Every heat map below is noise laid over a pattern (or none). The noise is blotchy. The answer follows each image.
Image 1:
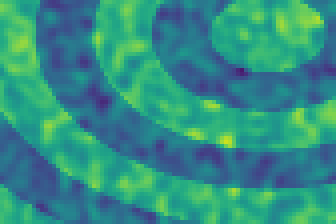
rings round one point
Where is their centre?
top right
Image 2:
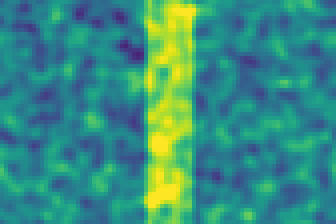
one vertical stripe
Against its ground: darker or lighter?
lighter
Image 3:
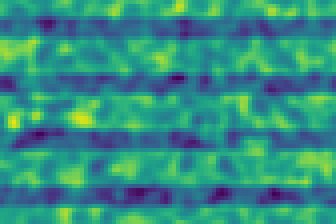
horizontal stripes
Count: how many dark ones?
4
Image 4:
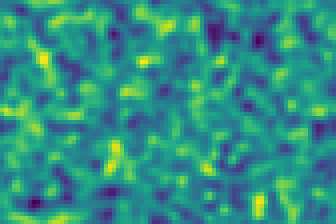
only noise
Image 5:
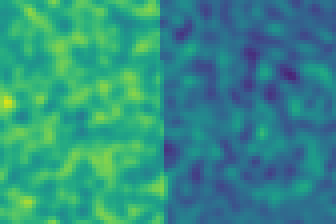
a sharp edge
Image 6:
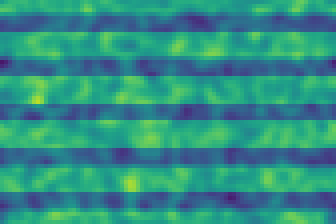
horizontal stripes
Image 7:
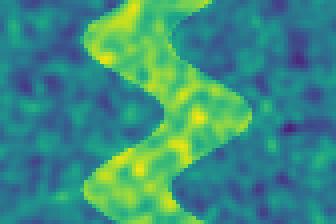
a wavy band
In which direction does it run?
top to bottom
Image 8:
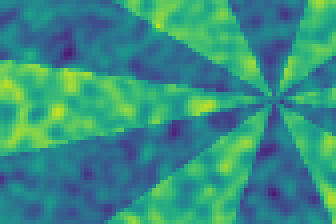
spokes from one point
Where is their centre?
middle right
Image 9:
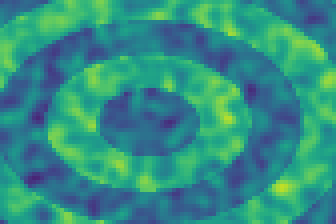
rings round one point
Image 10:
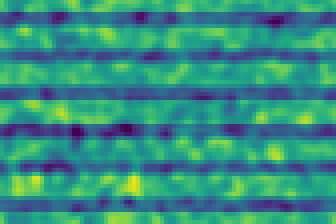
horizontal stripes
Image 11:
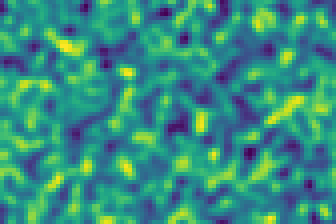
only noise
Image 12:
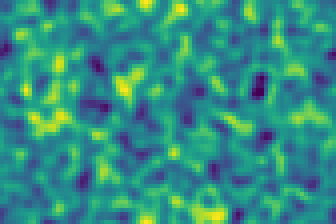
only noise
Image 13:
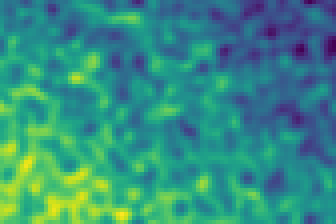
a smooth slope
